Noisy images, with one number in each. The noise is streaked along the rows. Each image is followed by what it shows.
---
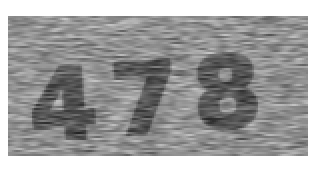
478
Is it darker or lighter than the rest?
darker
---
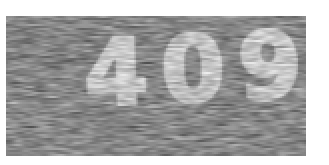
409
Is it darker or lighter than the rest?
lighter
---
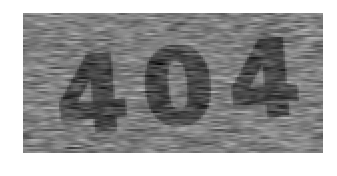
404
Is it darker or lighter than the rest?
darker
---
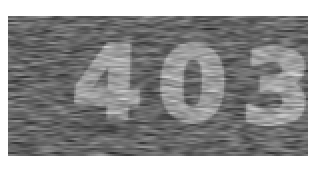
403
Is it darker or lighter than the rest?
lighter
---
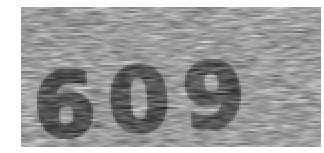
609
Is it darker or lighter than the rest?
darker
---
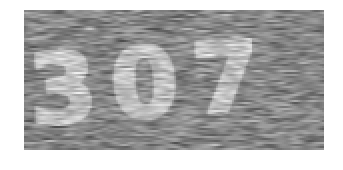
307
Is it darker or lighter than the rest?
lighter
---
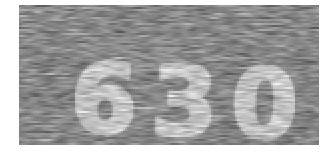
630
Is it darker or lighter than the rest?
lighter
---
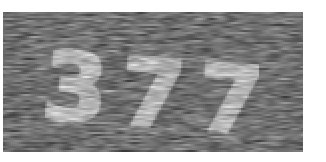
377
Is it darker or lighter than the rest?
lighter
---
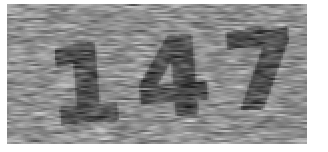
147
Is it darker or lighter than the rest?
darker
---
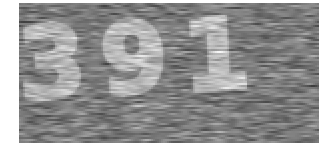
391
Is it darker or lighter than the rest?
lighter
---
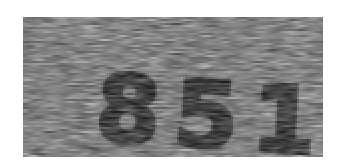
851
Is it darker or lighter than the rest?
darker
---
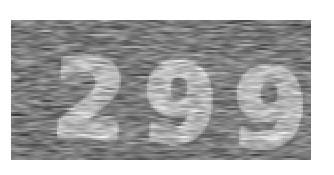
299
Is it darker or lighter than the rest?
lighter
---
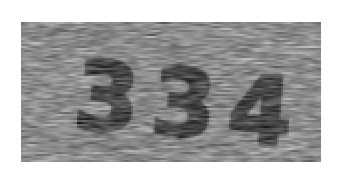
334
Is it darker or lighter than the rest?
darker
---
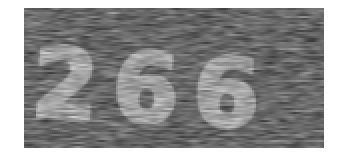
266
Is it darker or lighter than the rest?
lighter
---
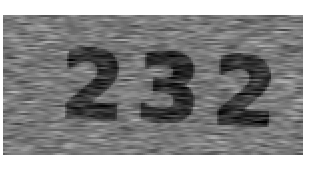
232
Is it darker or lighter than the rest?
darker
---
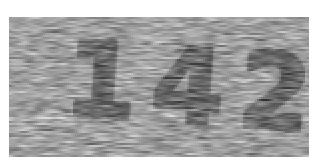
142
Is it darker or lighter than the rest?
darker
